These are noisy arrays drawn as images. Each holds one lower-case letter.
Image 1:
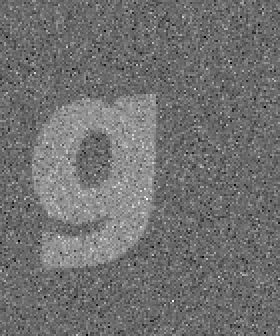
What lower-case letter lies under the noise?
g
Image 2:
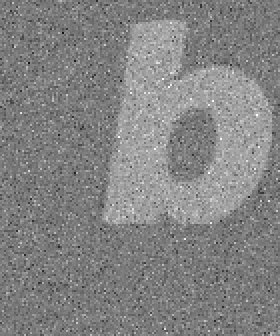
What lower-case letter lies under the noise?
b
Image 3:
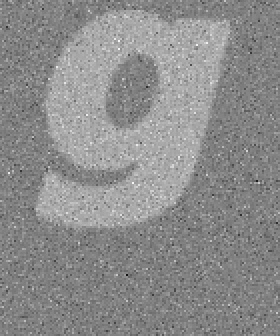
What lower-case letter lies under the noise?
g
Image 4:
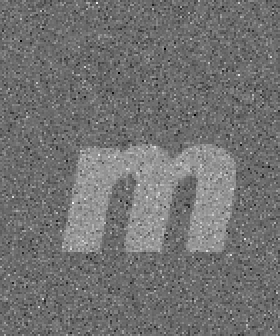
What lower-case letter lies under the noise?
m
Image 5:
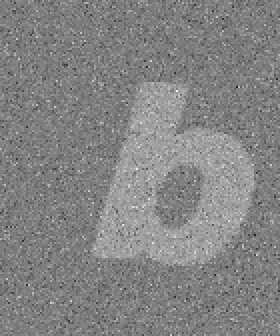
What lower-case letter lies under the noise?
b
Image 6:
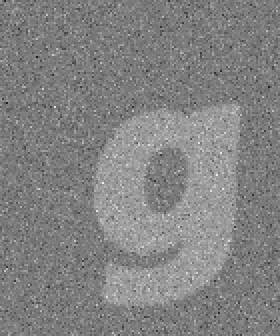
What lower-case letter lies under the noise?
g
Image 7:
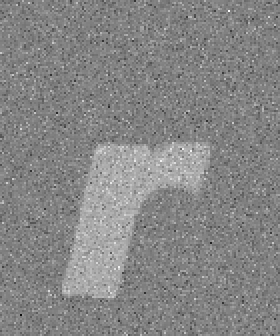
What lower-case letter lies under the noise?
r
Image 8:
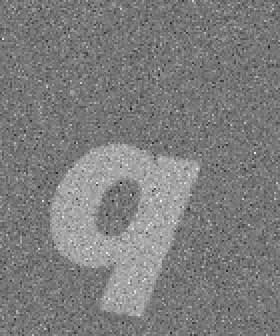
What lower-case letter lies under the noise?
q
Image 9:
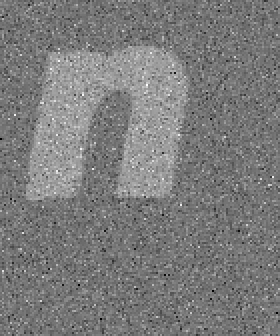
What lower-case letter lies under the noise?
n
